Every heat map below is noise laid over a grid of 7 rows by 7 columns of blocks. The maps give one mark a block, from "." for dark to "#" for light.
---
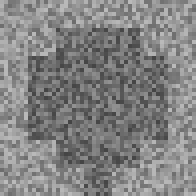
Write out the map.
# # # # # # #
# # . . . # #
# . . . . . #
# . . . . . #
# . . . . . #
# # . . . # #
# # # . # # #
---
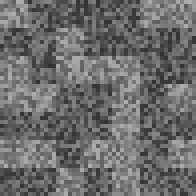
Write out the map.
# . . . . # #
. . # . . . .
# . # # # . .
# # . . # . #
. . . . # . .
# # . # # . #
. . # . # . .
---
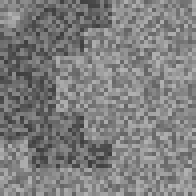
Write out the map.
# . . . # # #
. . . # # # #
. . # # # # #
. . # # # # #
. . . # # # #
# . . . # # #
# # # # # # #
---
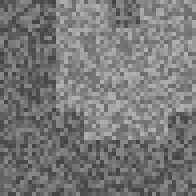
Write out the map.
. . # # . # #
. . # # # # #
. . # # # # #
. . # # # # #
. . . # # # .
. . . . . . .
. . . . . . .
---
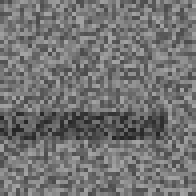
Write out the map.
# # # # # # #
# # # # # # #
# # # # # # #
# # # # # # #
. . . . . . #
# # # # # # #
# # # # # # #
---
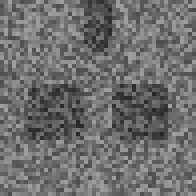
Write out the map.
# # # . # # #
# # # . # # #
# # # # # # #
# . . # . . #
# . . # . . #
# # # # # # #
# # # # # # #
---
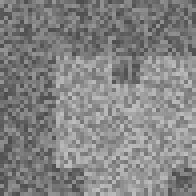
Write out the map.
. . . . . . .
. . . . . . .
. . # # . # #
. . # # # # #
. . # # # # #
. . # # # # #
. . . # # # .
